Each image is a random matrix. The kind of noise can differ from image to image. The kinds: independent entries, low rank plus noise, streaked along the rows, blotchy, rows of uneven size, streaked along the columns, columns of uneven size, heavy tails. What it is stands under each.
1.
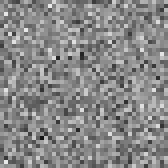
independent entries
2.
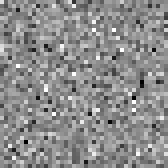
heavy tails
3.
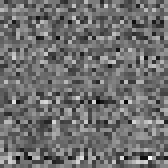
rows of uneven size
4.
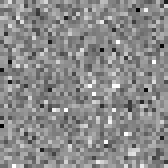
heavy tails
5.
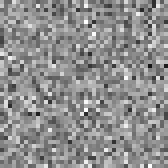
low rank plus noise
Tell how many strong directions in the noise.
five to eight
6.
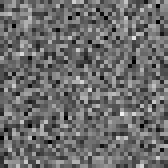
independent entries
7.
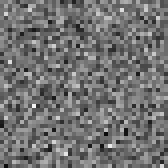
independent entries
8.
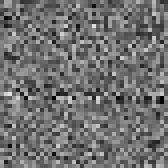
low rank plus noise
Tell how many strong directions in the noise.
two
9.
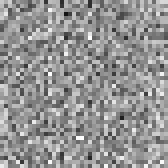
low rank plus noise
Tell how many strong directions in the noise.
three or four
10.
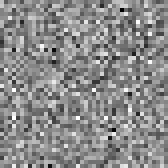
low rank plus noise
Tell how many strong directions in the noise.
three or four
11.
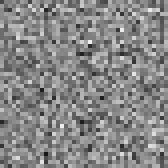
low rank plus noise
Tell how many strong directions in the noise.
two
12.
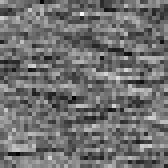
streaked along the rows
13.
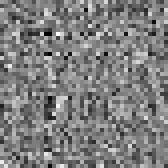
low rank plus noise
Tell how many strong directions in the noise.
one
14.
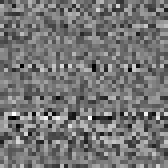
rows of uneven size
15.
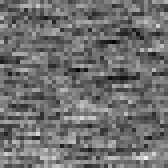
streaked along the rows
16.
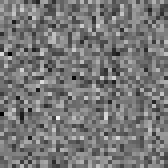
low rank plus noise
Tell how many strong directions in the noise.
five to eight
